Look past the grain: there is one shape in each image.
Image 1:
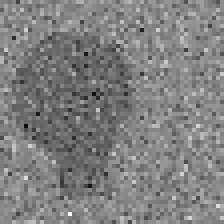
dark light bulb
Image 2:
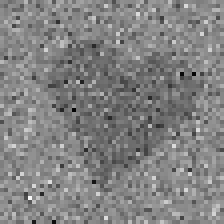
dark heart
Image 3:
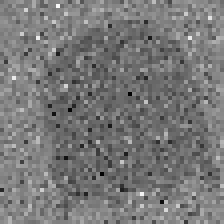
dark ghost
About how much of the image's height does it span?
nearly all
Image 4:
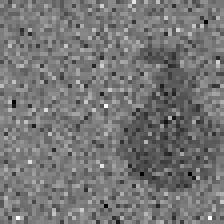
dark pear
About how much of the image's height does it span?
two thirds
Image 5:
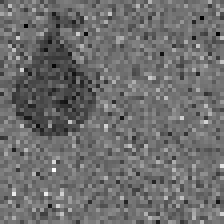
dark pear
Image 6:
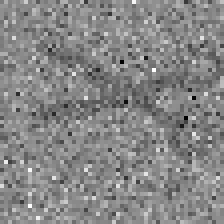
dark pair of scissors
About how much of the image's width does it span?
nearly all
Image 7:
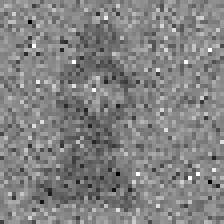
dark chess bishop
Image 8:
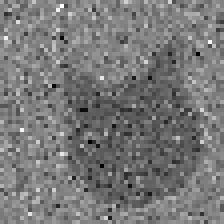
dark cat's head
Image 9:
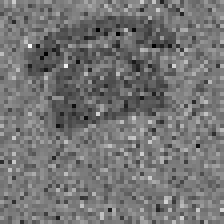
dark telephone
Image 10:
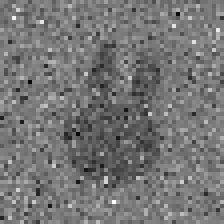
dark rabbit's head
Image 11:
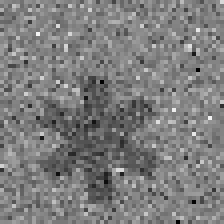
dark asterisk
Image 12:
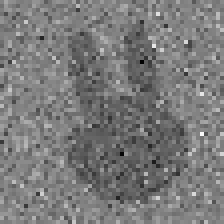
dark rabbit's head
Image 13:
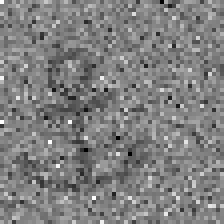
dark anchor
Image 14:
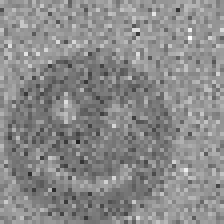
dark smiling face
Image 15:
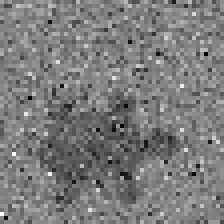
dark turtle
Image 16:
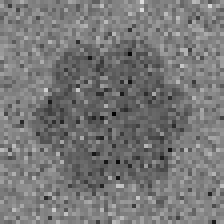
dark flower
